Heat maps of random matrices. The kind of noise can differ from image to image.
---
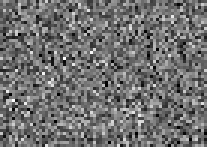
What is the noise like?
independent entries
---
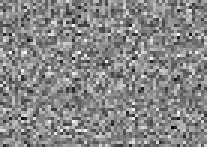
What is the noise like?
low rank plus noise
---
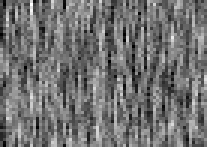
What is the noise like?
streaked along the columns
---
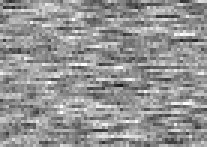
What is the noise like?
streaked along the rows
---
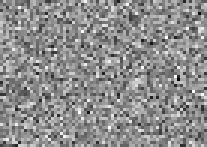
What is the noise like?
independent entries
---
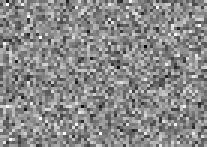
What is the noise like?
independent entries
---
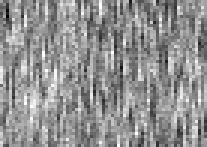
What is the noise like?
streaked along the columns
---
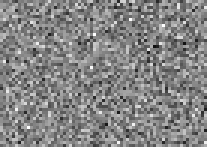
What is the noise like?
independent entries
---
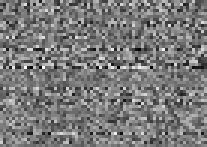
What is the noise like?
rows of uneven size
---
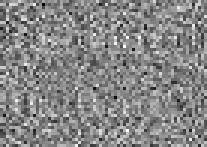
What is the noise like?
low rank plus noise
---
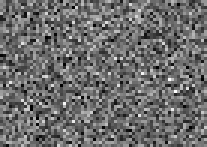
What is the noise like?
independent entries
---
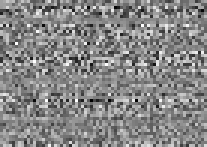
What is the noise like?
rows of uneven size
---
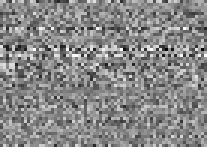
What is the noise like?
rows of uneven size
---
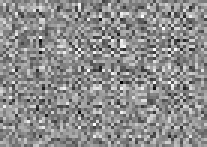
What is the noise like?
low rank plus noise
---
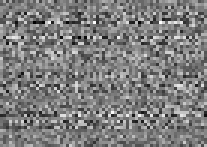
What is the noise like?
rows of uneven size
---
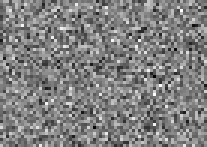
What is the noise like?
independent entries
